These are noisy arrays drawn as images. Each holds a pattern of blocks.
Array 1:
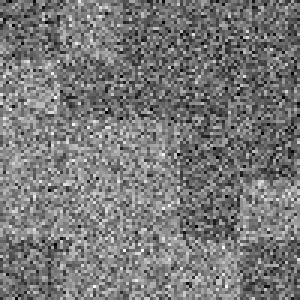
mirrored about the diagonal from the bottom left
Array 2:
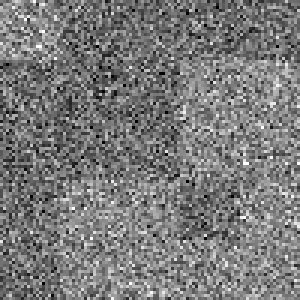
mirrored about the diagonal from the top left
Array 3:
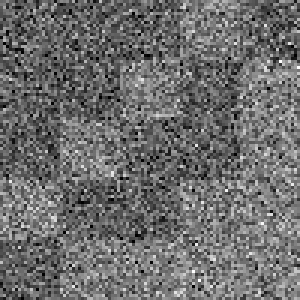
mirrored about the diagonal from the top left
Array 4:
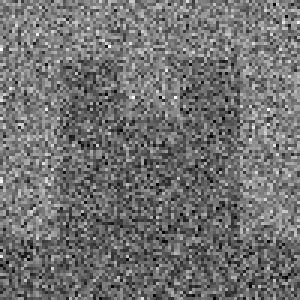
left and right mirror each other
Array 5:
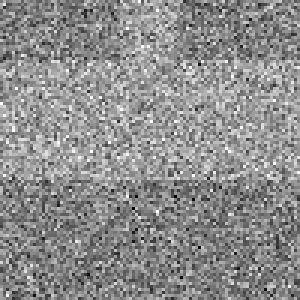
left and right mirror each other
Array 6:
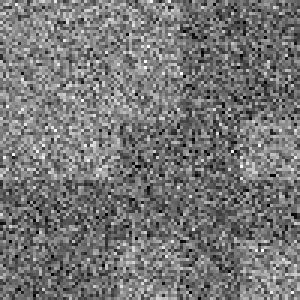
mirrored about the diagonal from the top left
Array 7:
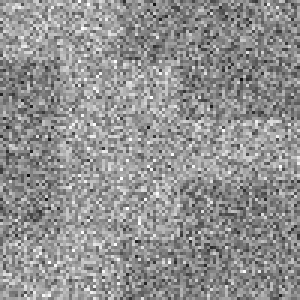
top and bottom mirror each other
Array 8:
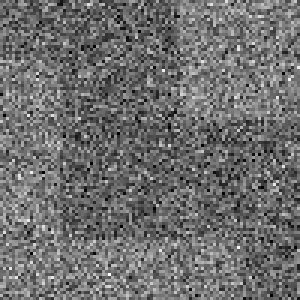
mirrored about the diagonal from the bottom left
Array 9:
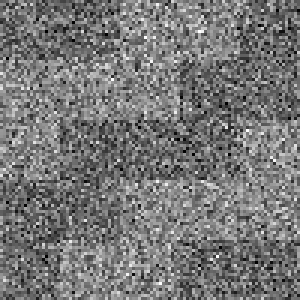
the same after a half turn
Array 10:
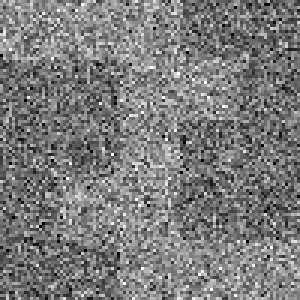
the same after a half turn
